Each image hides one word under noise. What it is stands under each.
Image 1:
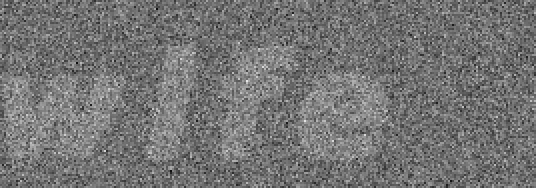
wife
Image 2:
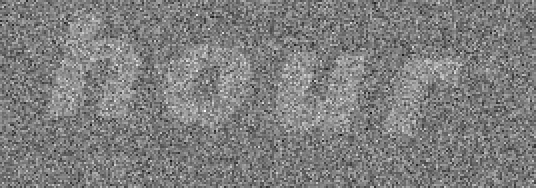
hour
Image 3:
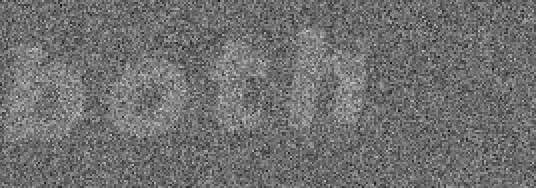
both
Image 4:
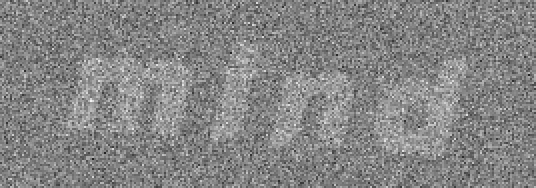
mind
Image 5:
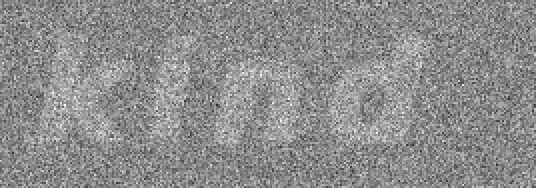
kind
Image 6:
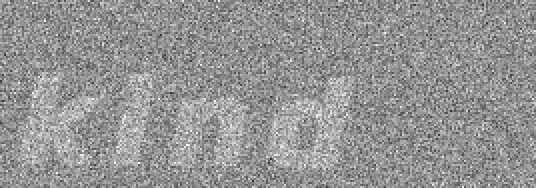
kind
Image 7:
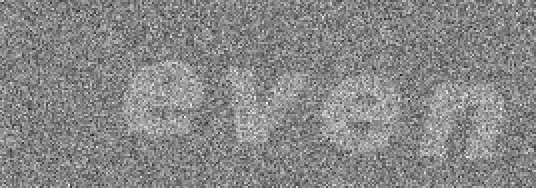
even
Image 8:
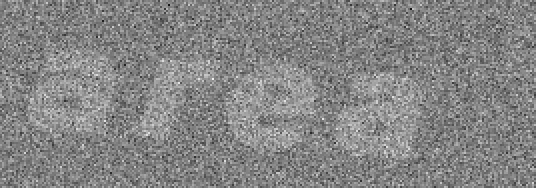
area
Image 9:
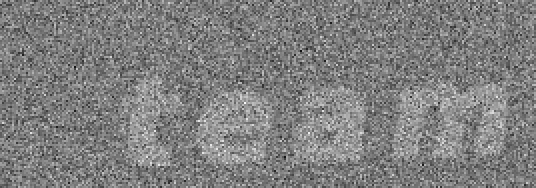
team
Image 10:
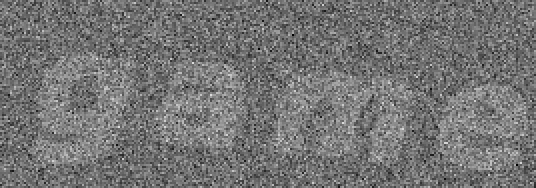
game
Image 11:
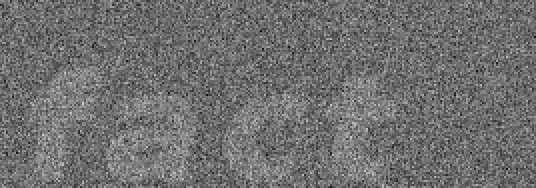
fact
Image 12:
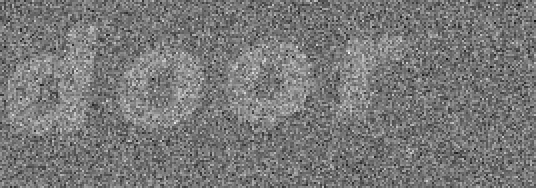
door
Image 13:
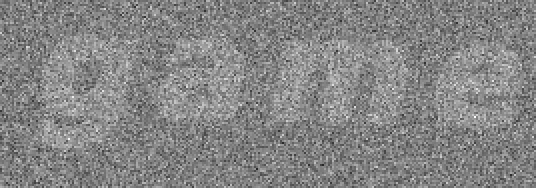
game
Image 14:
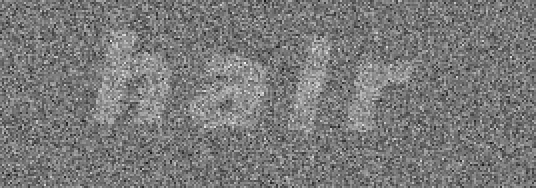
hair
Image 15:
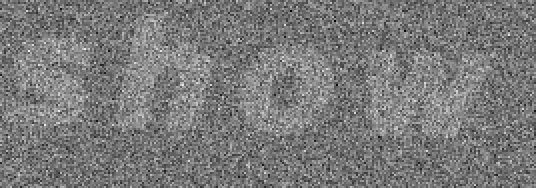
show
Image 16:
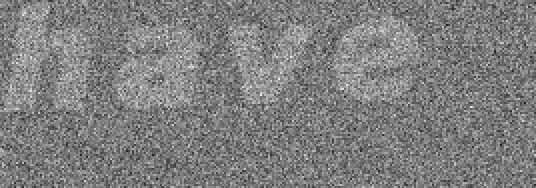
have
